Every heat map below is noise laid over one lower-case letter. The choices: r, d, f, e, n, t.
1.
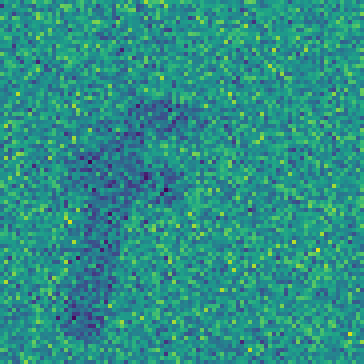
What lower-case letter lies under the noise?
f
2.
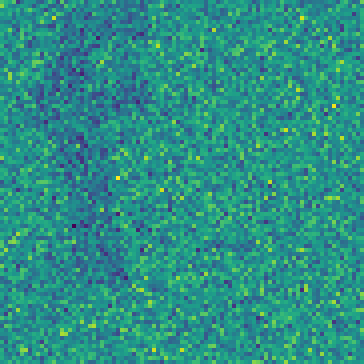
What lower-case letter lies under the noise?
f
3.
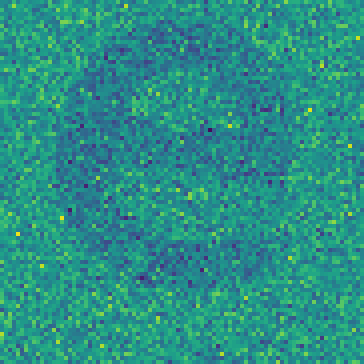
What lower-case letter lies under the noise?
e
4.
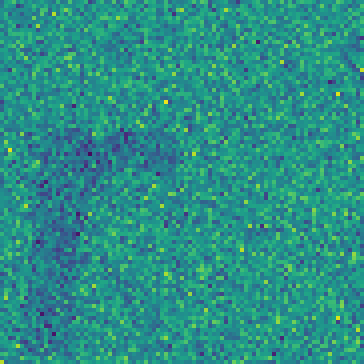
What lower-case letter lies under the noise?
r
